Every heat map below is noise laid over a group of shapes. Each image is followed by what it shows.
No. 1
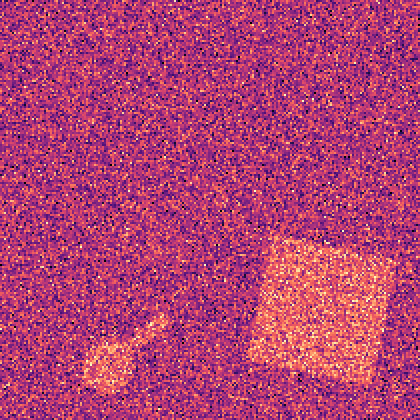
bottom left: light lollipop; bottom right: light square
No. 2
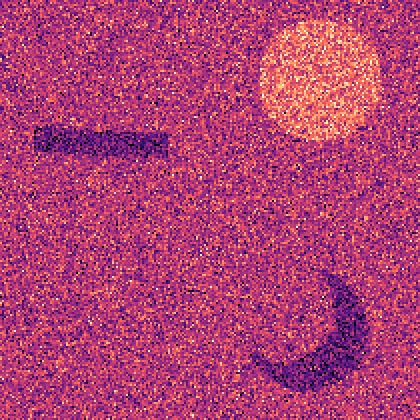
top left: dark bar; top right: light disc; bottom right: dark crescent
